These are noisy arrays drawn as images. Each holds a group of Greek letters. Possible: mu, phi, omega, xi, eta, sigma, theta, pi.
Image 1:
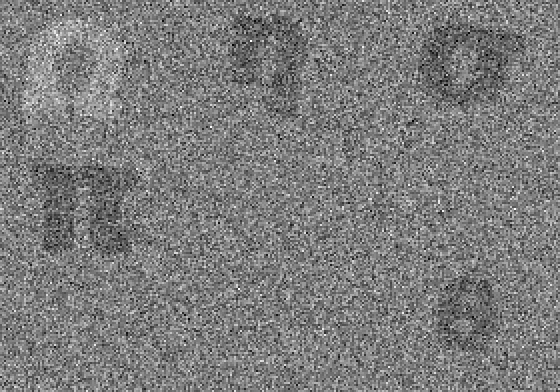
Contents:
top left: light omega; top middle: dark eta; top right: dark sigma; middle left: dark pi; bottom right: dark theta
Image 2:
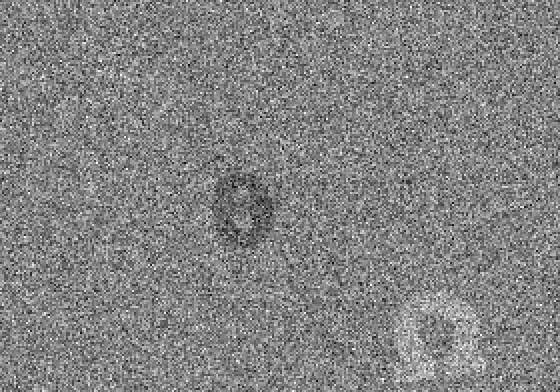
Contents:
centre: dark theta; bottom right: light omega
